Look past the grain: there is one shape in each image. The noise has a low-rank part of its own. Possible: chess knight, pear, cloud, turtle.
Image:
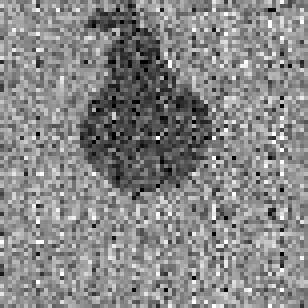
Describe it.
dark pear
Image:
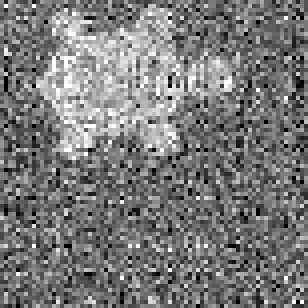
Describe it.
light turtle
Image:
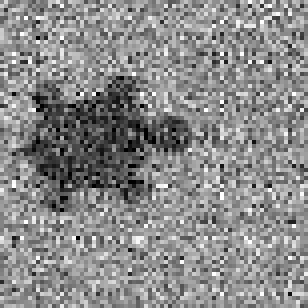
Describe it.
dark turtle
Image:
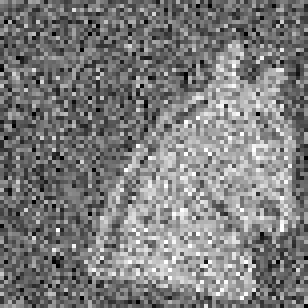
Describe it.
light chess knight
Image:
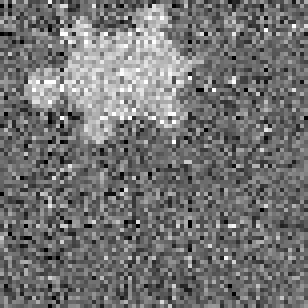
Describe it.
light turtle
